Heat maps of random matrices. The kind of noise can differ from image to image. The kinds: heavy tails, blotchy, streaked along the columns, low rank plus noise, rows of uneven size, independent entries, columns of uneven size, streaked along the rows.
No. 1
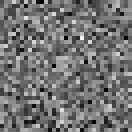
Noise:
independent entries
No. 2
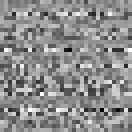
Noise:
rows of uneven size
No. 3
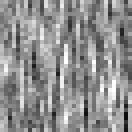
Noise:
streaked along the columns
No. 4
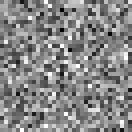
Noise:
independent entries
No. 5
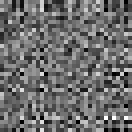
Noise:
low rank plus noise
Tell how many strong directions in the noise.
one
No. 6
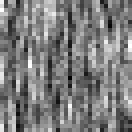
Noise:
streaked along the columns
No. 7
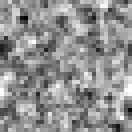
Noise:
blotchy
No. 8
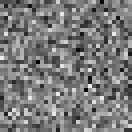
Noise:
independent entries
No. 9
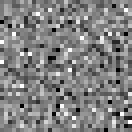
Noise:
heavy tails
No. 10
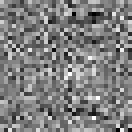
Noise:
low rank plus noise
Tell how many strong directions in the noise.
three or four
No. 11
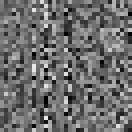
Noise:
columns of uneven size
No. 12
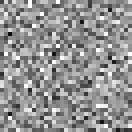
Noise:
low rank plus noise
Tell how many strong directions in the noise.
five to eight
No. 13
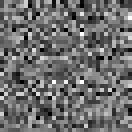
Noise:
low rank plus noise
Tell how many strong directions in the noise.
two
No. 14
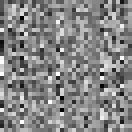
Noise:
columns of uneven size
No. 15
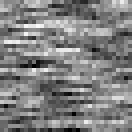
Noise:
streaked along the rows
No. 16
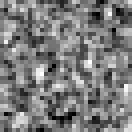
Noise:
blotchy
